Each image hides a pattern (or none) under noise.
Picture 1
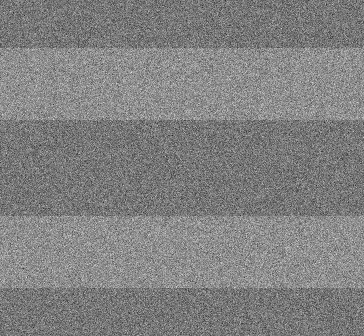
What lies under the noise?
horizontal stripes
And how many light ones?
2
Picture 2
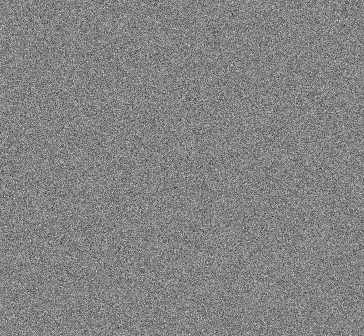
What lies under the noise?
only noise
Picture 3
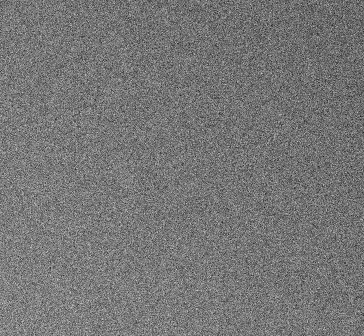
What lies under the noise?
a smooth slope
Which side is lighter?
bottom left
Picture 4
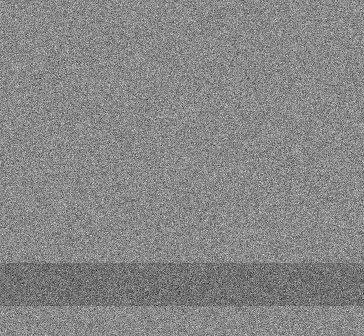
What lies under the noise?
one horizontal stripe
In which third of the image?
bottom
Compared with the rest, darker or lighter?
darker
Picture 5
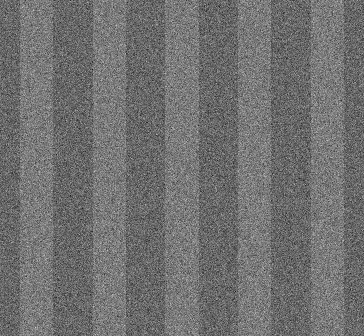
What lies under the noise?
vertical stripes
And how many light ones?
5
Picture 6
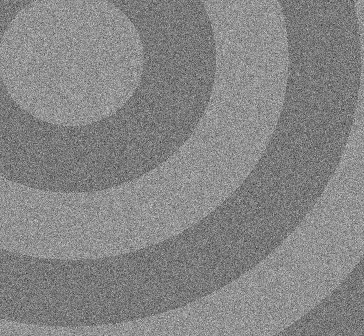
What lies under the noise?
rings round one point
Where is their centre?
top left
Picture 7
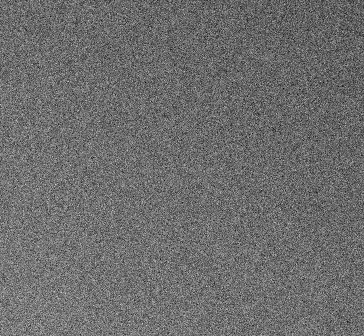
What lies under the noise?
a smooth slope
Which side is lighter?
bottom left
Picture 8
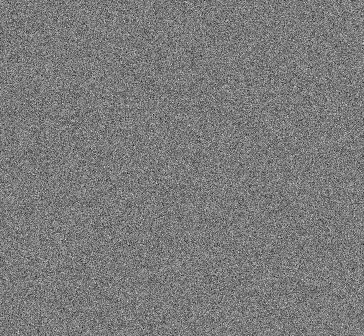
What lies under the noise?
only noise
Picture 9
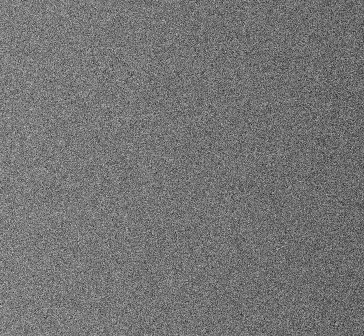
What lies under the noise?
a smooth slope
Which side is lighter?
left
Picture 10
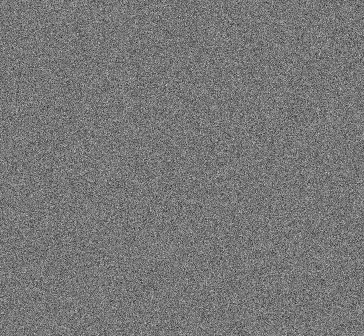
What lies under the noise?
only noise
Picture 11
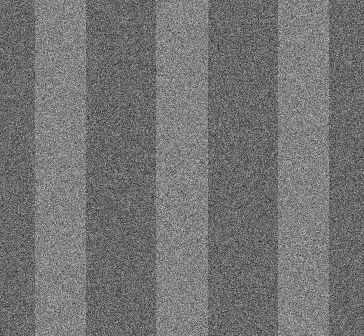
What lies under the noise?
vertical stripes
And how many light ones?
3
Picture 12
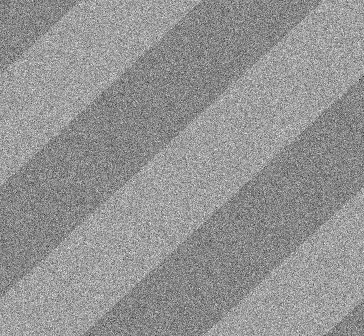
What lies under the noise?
diagonal stripes
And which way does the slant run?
bottom left to top right
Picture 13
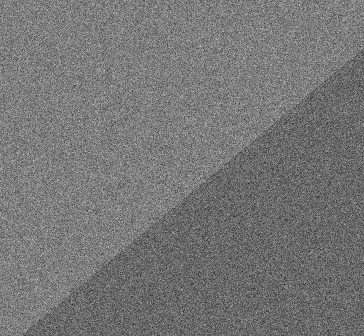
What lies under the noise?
a sharp edge
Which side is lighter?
top left
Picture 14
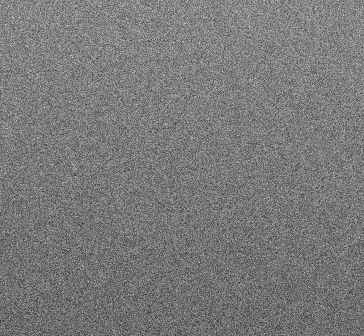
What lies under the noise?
a smooth slope
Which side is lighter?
top
